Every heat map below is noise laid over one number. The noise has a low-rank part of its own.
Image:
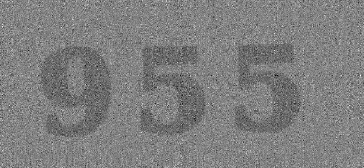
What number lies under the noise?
955
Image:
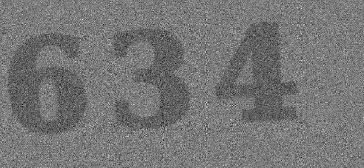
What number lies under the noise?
634
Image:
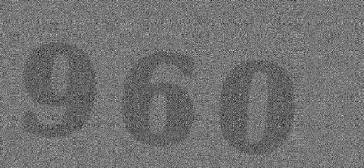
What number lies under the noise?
960
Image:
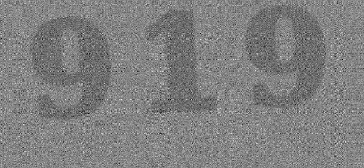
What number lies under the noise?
919
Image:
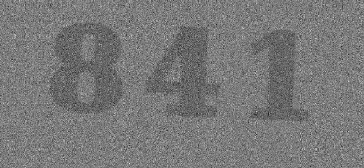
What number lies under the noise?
841
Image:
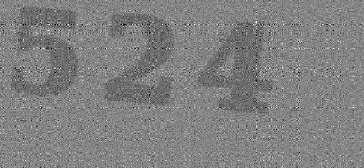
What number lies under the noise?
524
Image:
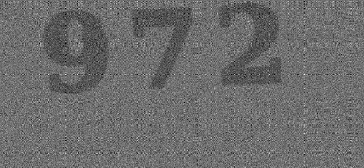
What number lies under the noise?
972
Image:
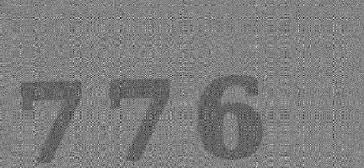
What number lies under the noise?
776
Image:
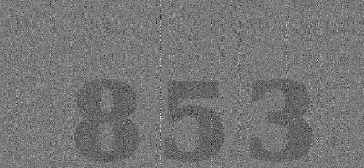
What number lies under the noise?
853
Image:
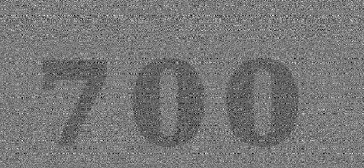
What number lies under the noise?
700
